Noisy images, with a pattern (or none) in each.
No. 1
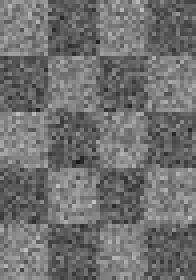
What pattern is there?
a checkerboard
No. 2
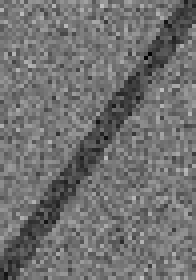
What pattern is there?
a diagonal band
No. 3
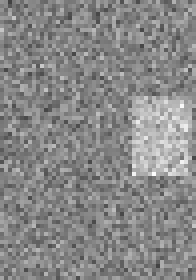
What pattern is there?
one block
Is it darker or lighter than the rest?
lighter
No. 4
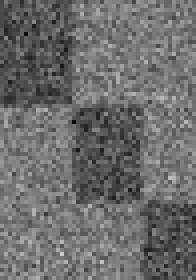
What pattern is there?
blocks along the diagonal
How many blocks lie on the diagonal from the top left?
3
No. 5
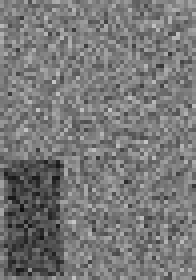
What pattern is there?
one block
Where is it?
bottom left
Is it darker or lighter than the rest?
darker
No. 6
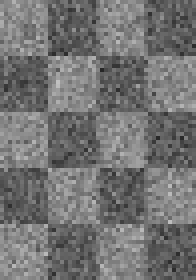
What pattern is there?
a checkerboard
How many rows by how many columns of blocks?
5 by 4
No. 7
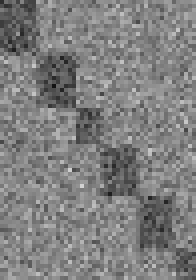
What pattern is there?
blocks along the diagonal
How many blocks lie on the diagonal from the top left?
6
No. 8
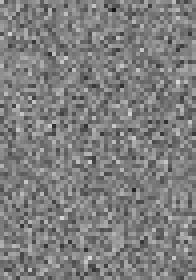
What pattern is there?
only noise
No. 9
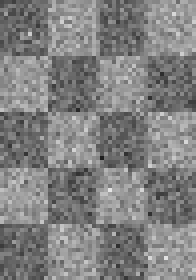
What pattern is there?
a checkerboard
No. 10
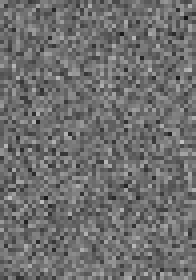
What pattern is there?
only noise
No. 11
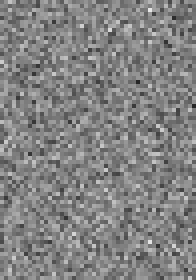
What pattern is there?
only noise
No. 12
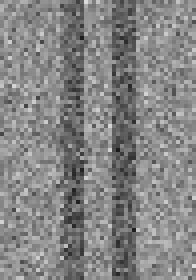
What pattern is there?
bands of columns
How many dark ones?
2
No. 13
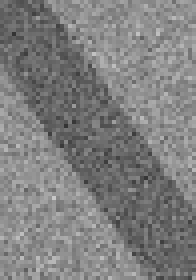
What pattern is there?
a diagonal band
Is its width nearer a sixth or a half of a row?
a half
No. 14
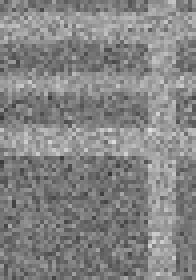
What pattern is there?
bands of rows crossing bands of columns
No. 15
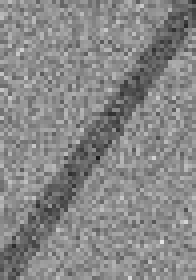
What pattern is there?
a diagonal band
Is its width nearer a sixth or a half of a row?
a sixth
